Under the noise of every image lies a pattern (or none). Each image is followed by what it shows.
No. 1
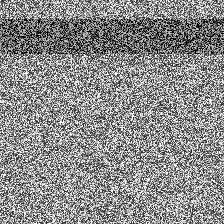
one horizontal stripe
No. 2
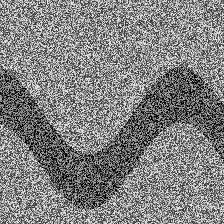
a wavy band
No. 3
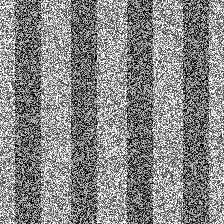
vertical stripes
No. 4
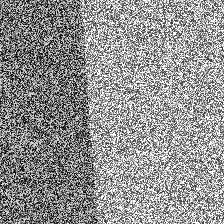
a sharp edge
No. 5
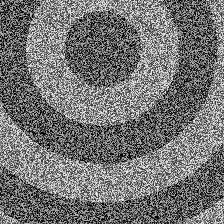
rings round one point
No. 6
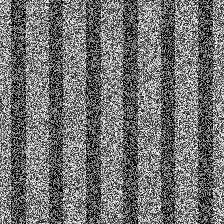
vertical stripes
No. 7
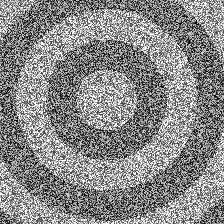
rings round one point
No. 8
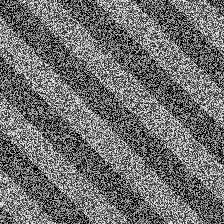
diagonal stripes
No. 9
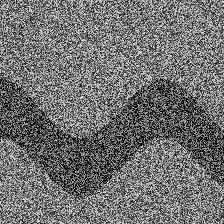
a wavy band
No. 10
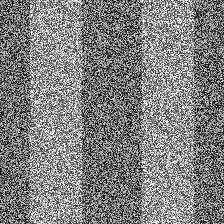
vertical stripes
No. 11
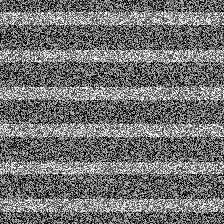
horizontal stripes
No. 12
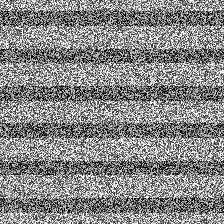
horizontal stripes
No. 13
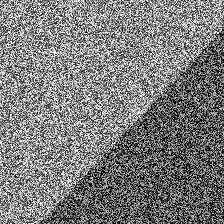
a sharp edge
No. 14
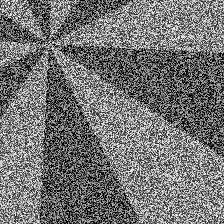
spokes from one point
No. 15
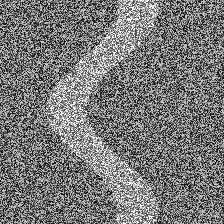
a wavy band
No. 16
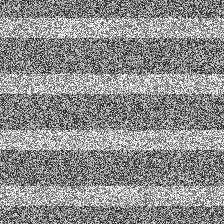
horizontal stripes
